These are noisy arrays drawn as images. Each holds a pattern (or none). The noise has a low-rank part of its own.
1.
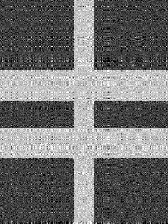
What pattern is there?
bands of rows crossing bands of columns
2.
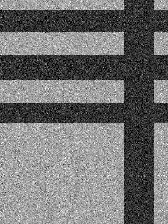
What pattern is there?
bands of rows crossing bands of columns
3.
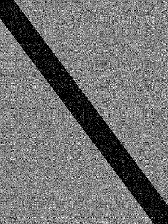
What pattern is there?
a diagonal band
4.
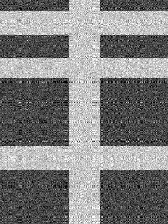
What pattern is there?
bands of rows crossing bands of columns
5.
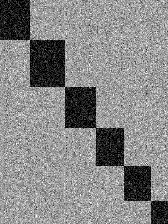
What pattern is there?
blocks along the diagonal
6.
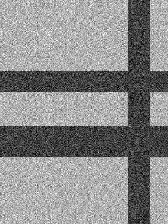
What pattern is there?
bands of rows crossing bands of columns
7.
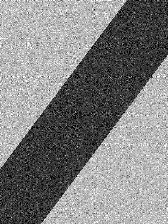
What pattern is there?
a diagonal band
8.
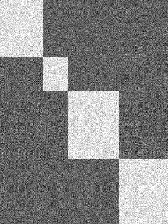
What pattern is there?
blocks along the diagonal
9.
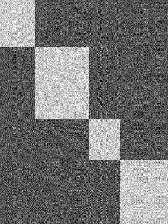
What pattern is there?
blocks along the diagonal
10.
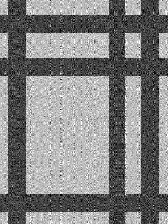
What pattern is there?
bands of rows crossing bands of columns
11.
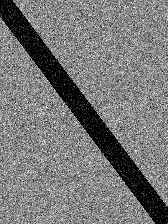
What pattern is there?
a diagonal band
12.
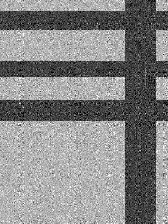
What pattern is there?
bands of rows crossing bands of columns
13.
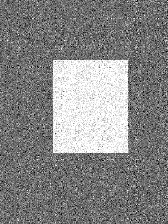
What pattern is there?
one block
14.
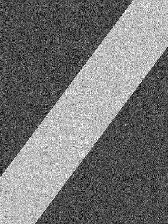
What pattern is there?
a diagonal band
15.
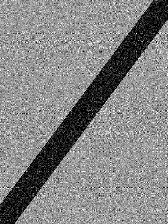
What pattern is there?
a diagonal band
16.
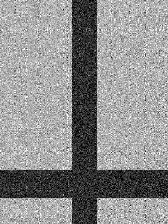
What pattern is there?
bands of rows crossing bands of columns
